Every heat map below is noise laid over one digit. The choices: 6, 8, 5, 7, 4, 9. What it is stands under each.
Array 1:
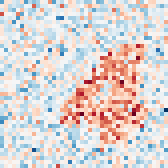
4
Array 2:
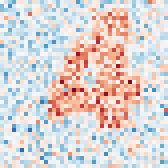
4
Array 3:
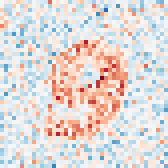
9
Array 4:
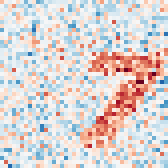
7
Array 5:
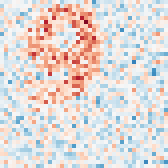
9
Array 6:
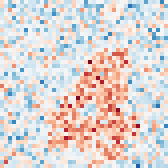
4
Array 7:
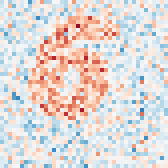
6
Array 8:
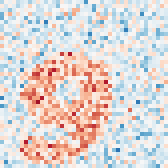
9
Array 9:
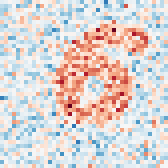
6
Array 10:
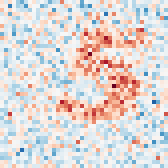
5
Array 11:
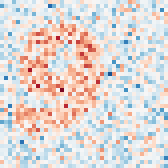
9
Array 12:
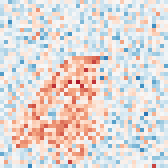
4
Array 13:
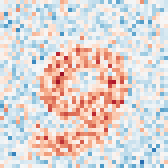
9
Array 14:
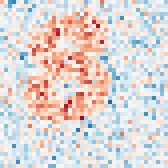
8
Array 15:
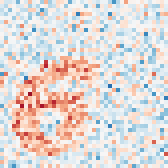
6
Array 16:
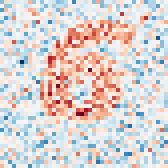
6
